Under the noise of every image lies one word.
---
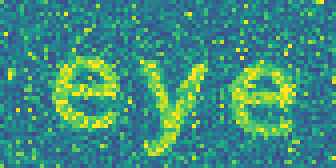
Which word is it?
eye
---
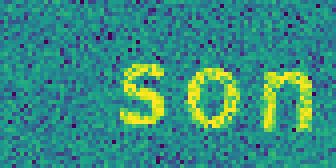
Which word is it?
son
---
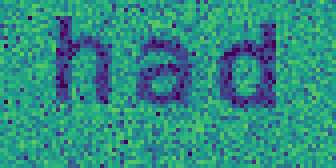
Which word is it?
had
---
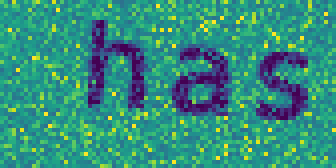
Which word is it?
has
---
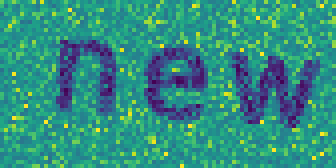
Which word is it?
new
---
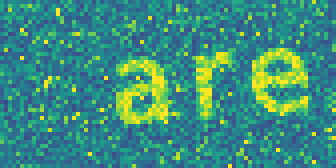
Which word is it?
are
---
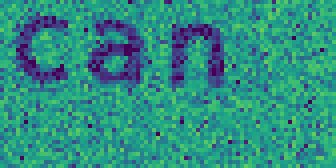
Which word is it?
can
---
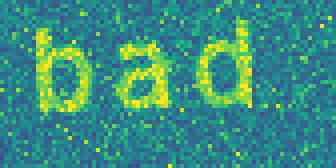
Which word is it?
bad
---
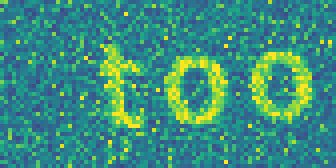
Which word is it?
too
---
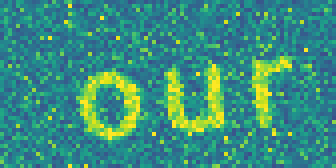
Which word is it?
our
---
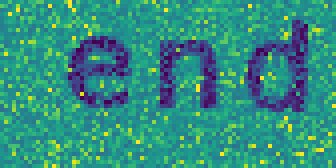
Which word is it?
end
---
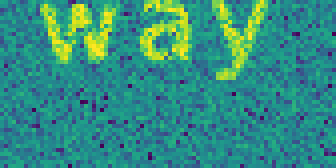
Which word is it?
way
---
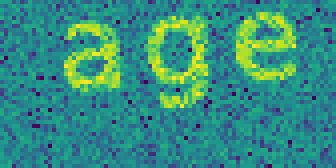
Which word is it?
age
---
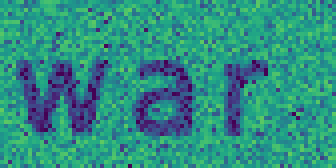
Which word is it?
war
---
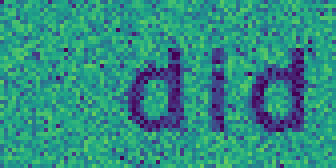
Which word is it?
did
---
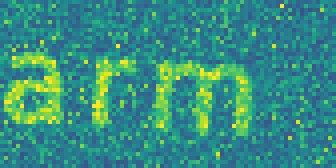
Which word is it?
arm
